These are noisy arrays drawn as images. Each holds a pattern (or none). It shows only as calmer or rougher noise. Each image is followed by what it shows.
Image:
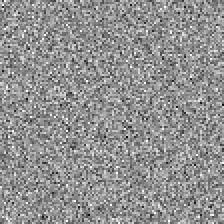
only noise
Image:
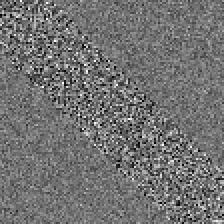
a diagonal band
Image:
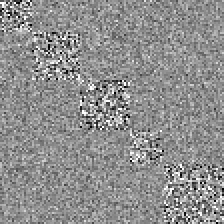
blocks along the diagonal
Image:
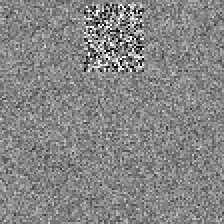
one block
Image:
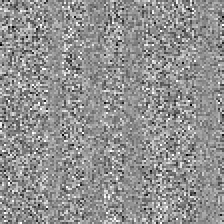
bands of columns
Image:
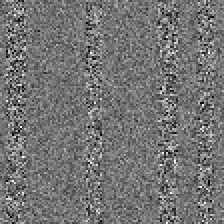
bands of columns
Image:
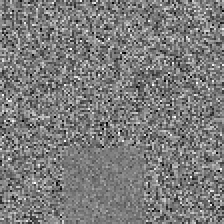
one block
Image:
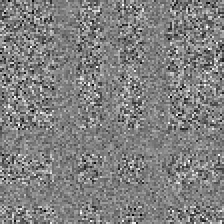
bands of rows crossing bands of columns
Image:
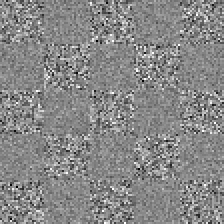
a checkerboard
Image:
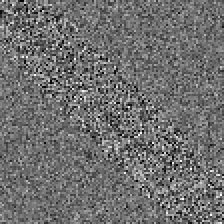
a diagonal band
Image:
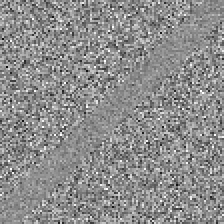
a diagonal band
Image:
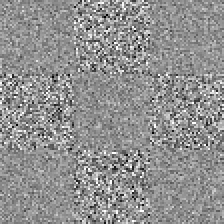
a checkerboard
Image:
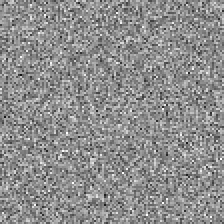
only noise
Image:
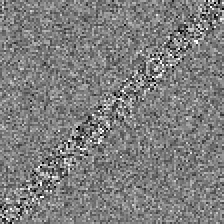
a diagonal band
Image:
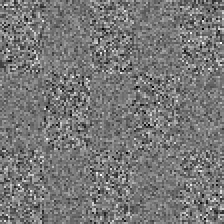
a checkerboard
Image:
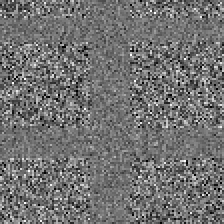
bands of rows crossing bands of columns
